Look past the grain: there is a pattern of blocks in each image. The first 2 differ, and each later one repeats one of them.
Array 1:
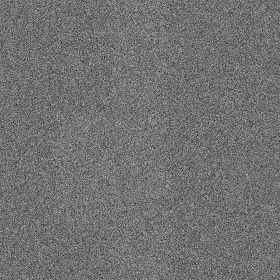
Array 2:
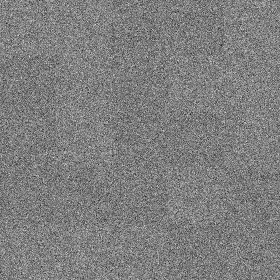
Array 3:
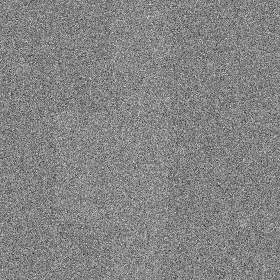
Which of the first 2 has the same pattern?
1
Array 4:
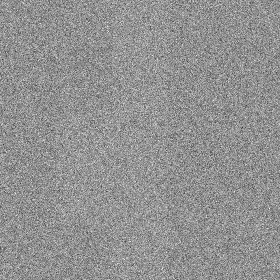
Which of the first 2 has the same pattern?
1
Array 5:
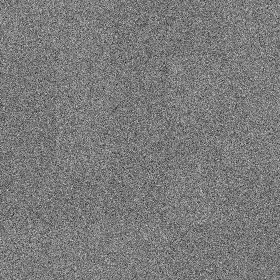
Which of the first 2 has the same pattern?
2
